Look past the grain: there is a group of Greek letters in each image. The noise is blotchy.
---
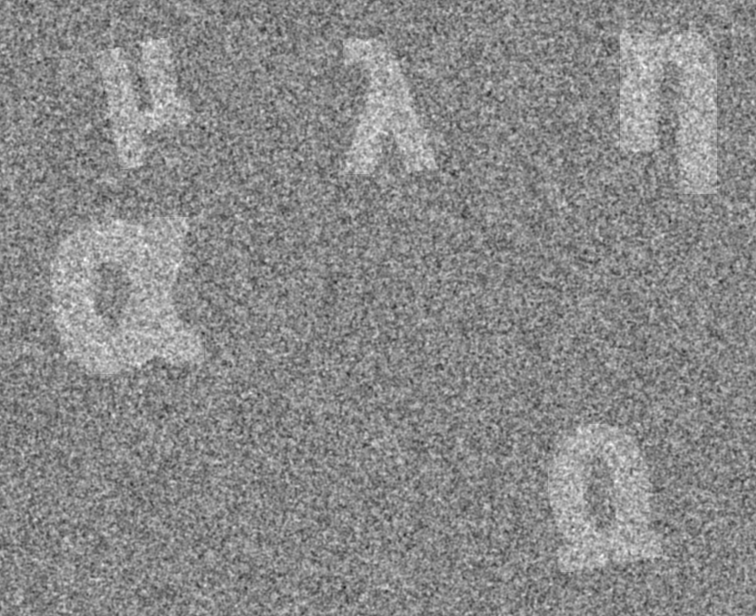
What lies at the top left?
mu
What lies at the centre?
nothing
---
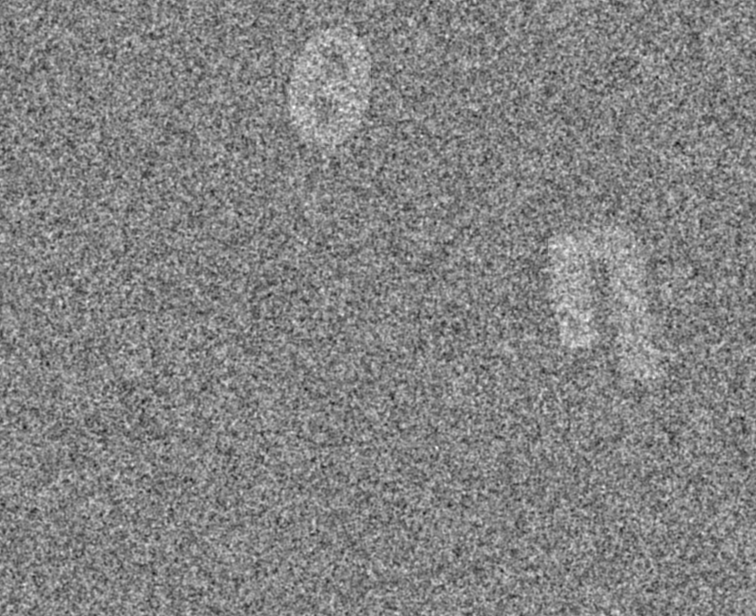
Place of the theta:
top middle
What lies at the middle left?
nothing
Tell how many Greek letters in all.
2
